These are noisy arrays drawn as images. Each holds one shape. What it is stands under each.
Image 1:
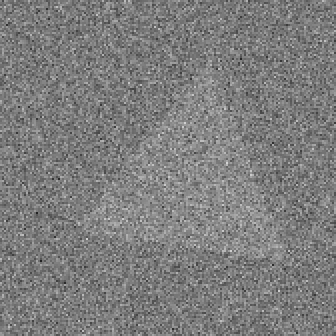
triangle
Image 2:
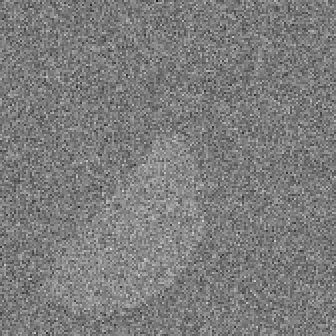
half disc
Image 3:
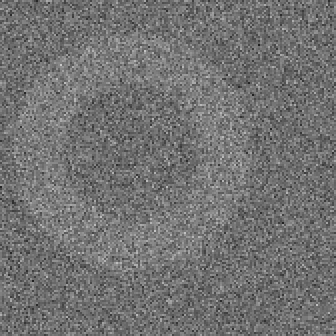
ring
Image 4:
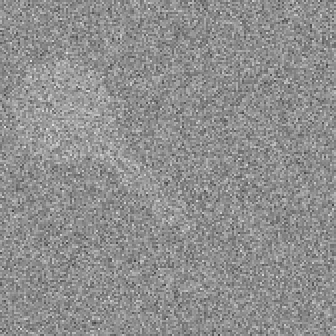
lollipop
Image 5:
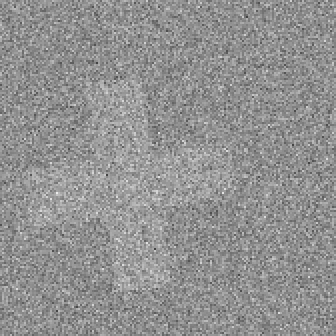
cross
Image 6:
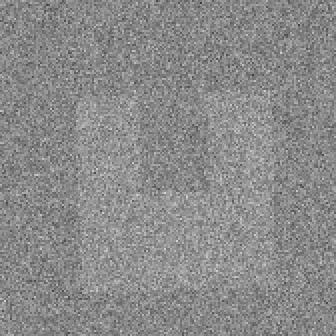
square with a notch
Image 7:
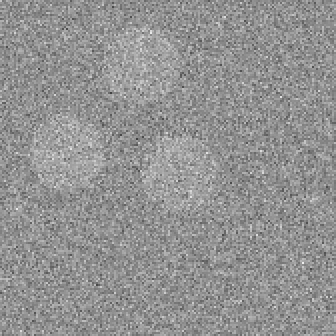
three dots
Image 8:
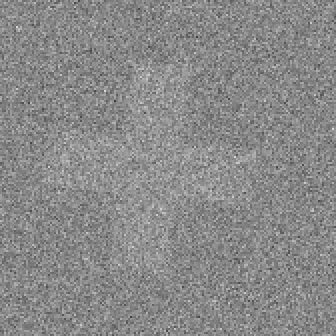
cross
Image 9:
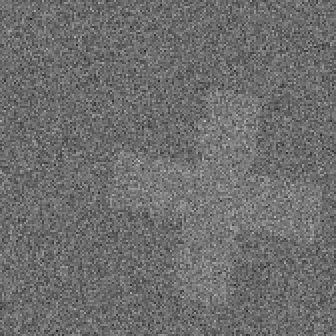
cross
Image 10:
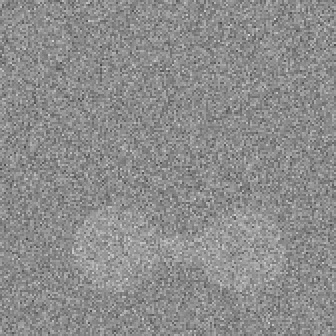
dumbbell
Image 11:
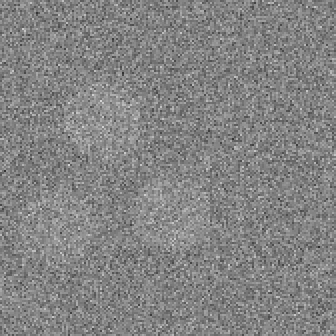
three dots
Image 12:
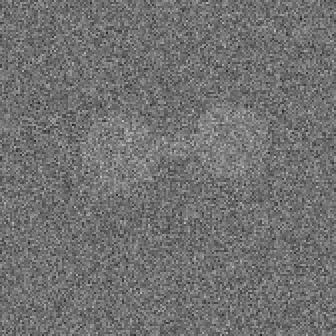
dumbbell
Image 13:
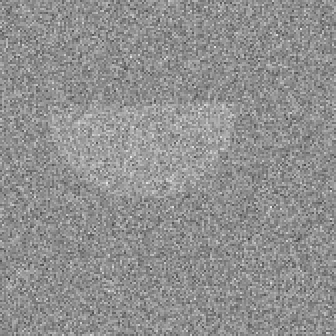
half disc
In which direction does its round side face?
down
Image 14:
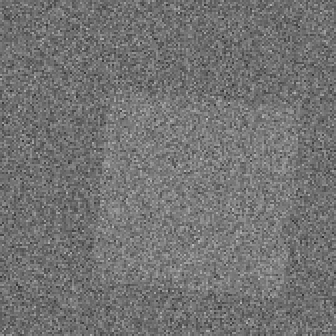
square
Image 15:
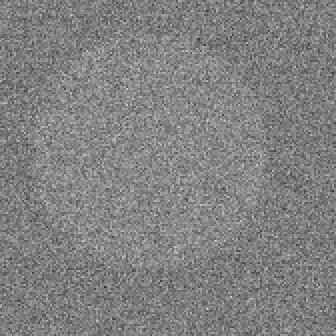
disc
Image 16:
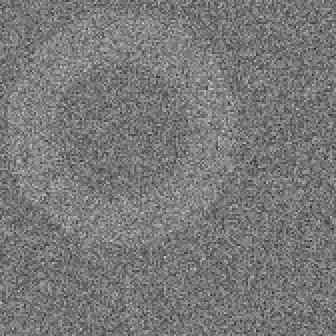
ring
